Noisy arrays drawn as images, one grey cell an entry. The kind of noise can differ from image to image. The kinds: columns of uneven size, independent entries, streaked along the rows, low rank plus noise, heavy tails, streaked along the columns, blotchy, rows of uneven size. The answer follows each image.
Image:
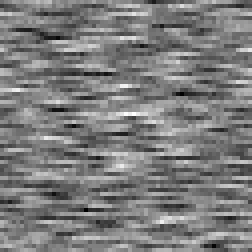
streaked along the rows
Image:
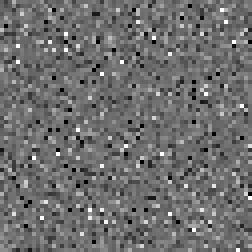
heavy tails
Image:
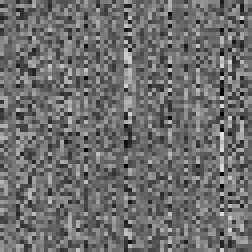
columns of uneven size
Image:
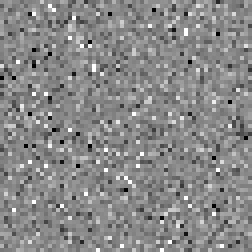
heavy tails
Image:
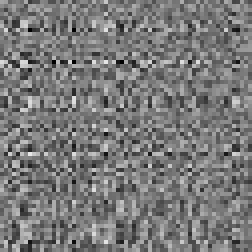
low rank plus noise
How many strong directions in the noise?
two
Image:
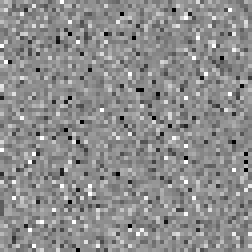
heavy tails
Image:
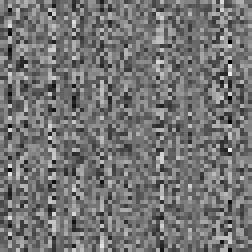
columns of uneven size
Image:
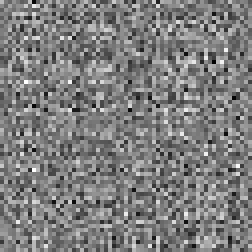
low rank plus noise
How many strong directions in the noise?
three or four
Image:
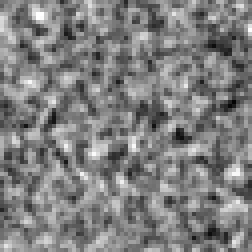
blotchy
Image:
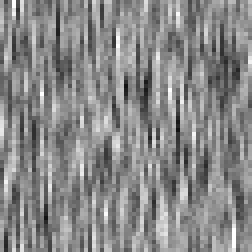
streaked along the columns
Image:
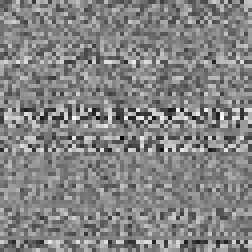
rows of uneven size
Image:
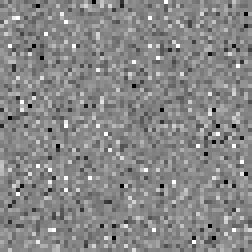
heavy tails
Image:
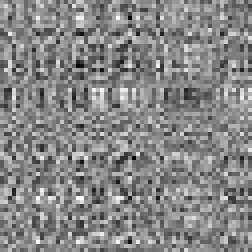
low rank plus noise
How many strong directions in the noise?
two
